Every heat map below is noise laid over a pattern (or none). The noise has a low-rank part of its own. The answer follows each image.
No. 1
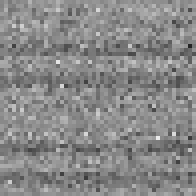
bands of rows
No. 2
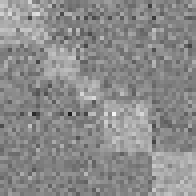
blocks along the diagonal
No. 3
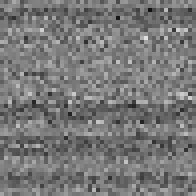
bands of rows
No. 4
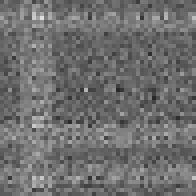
bands of rows crossing bands of columns
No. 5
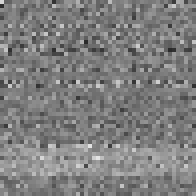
one band of rows
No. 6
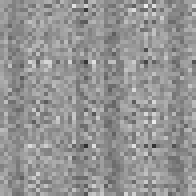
bands of columns
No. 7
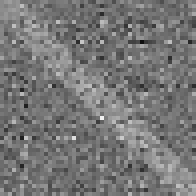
a diagonal band
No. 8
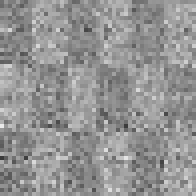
a checkerboard
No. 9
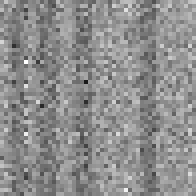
bands of columns
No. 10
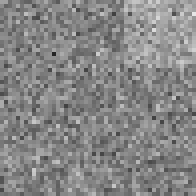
one block
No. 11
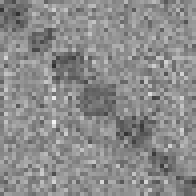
blocks along the diagonal
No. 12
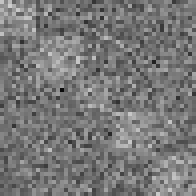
blocks along the diagonal
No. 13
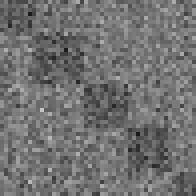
blocks along the diagonal
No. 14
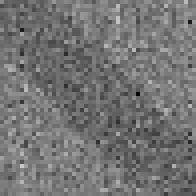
a diagonal band
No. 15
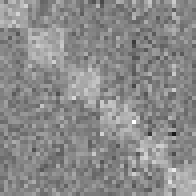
blocks along the diagonal
